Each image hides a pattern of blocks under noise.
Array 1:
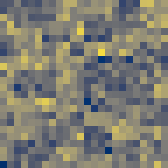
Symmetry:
top and bottom mirror each other
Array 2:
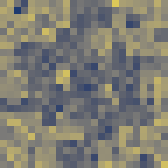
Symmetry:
the same after a half turn
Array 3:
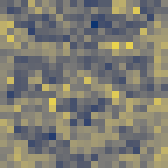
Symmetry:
left and right mirror each other
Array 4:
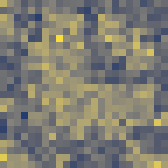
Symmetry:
mirrored about the diagonal from the bottom left
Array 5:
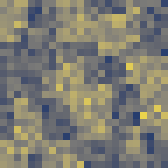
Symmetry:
no symmetry
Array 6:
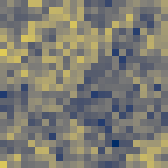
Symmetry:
mirrored about the diagonal from the top left
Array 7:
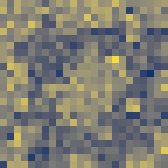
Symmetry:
mirrored about the diagonal from the top left
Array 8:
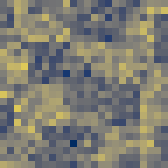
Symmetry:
the same after a half turn
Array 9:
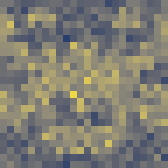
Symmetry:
left and right mirror each other
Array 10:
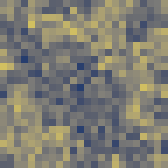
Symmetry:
mirrored about the diagonal from the bottom left
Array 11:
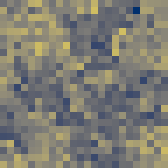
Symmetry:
mirrored about the diagonal from the top left
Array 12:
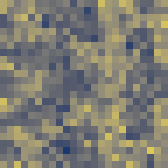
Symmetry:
top and bottom mirror each other
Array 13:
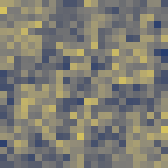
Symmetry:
the same after a half turn
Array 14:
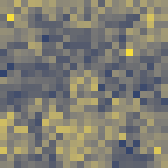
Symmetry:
left and right mirror each other
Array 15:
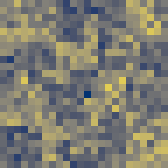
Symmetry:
mirrored about the diagonal from the bottom left
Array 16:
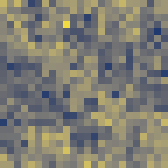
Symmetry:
the same after a half turn
